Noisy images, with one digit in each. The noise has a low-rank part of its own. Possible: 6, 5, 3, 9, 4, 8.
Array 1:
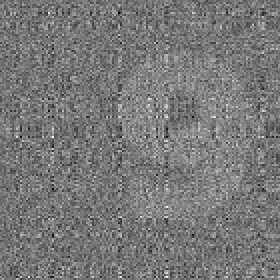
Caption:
light 9
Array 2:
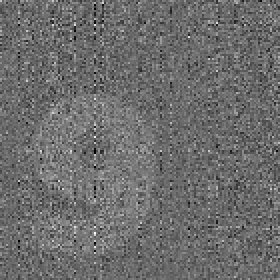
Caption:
light 9
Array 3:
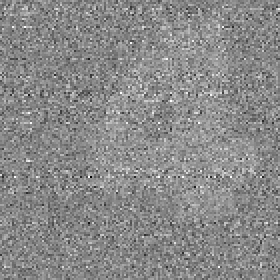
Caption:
light 4
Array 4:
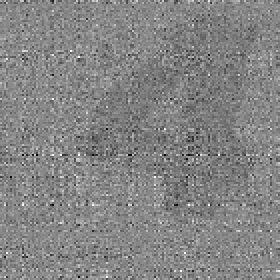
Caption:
dark 4
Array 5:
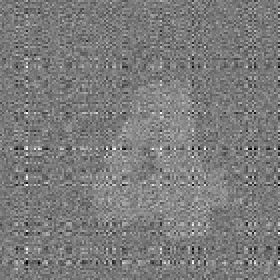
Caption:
light 4
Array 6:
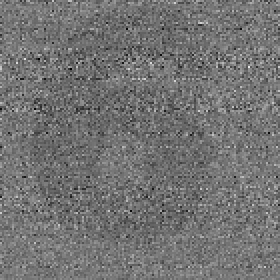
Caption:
dark 6
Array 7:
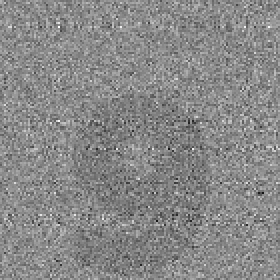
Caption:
dark 9
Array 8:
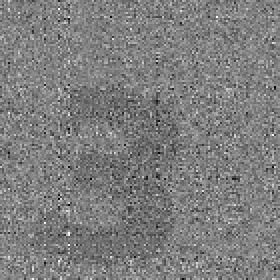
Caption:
dark 3
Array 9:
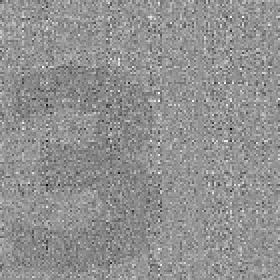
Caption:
dark 3
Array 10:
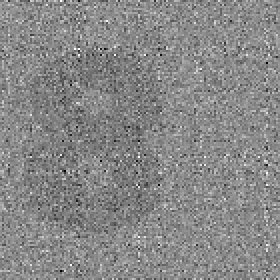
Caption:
dark 8
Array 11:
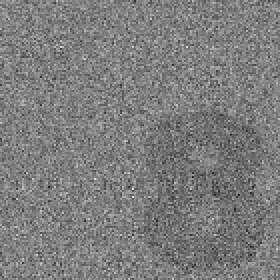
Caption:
dark 8
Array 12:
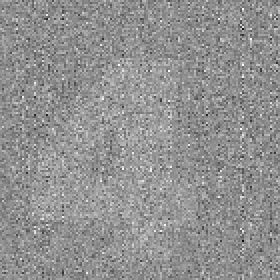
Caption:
light 4
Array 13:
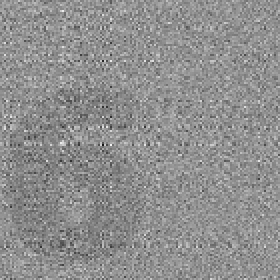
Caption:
dark 6
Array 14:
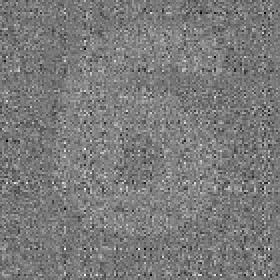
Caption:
light 6
